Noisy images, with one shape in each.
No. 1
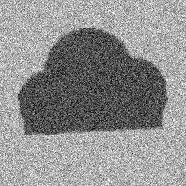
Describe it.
dark cloud
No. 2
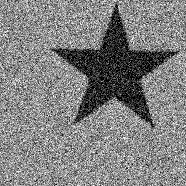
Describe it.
dark star
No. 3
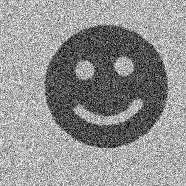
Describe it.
dark smiling face
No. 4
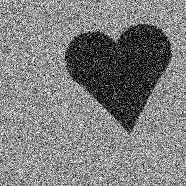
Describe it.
dark heart
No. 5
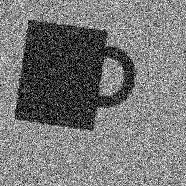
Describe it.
dark cup
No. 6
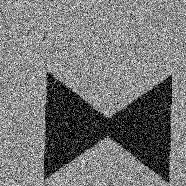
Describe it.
dark bow tie
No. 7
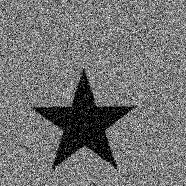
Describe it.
dark star
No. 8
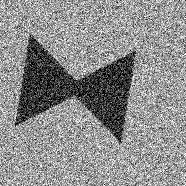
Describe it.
dark bow tie
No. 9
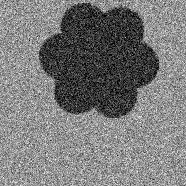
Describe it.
dark flower
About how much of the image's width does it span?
two thirds
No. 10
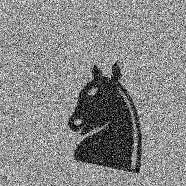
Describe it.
dark chess knight
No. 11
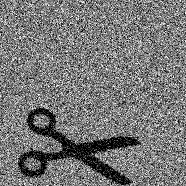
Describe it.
dark pair of scissors
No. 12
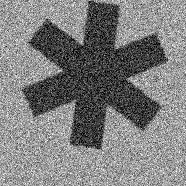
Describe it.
dark asterisk
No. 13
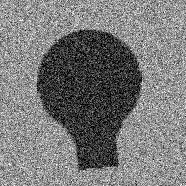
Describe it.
dark light bulb
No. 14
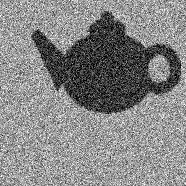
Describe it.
dark teapot
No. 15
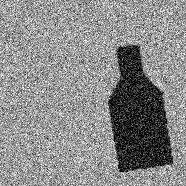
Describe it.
dark bottle
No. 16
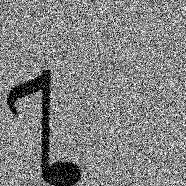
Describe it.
dark musical note
